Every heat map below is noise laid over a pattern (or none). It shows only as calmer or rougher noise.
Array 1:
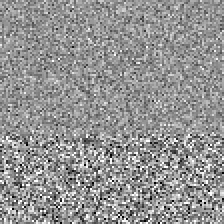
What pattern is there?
a sharp edge
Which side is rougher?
bottom
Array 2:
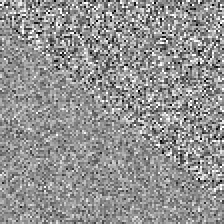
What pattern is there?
a sharp edge
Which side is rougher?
top right
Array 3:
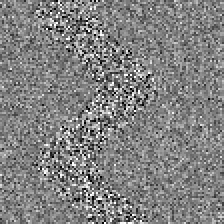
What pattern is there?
a wavy band
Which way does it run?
top to bottom
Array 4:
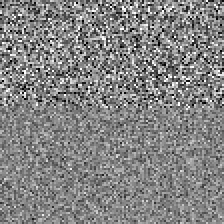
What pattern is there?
a sharp edge
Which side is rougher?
top
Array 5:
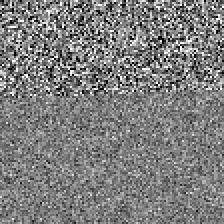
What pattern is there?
a sharp edge
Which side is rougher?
top
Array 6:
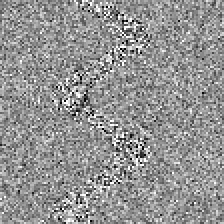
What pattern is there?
a wavy band
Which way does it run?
top to bottom
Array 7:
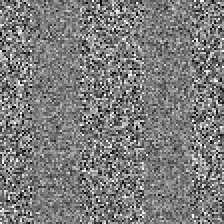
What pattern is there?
vertical stripes
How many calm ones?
2
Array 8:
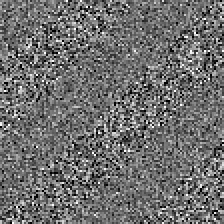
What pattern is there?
diagonal stripes
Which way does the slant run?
bottom left to top right
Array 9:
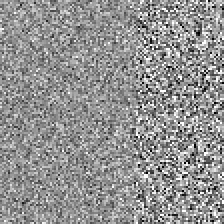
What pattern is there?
a sharp edge
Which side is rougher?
right
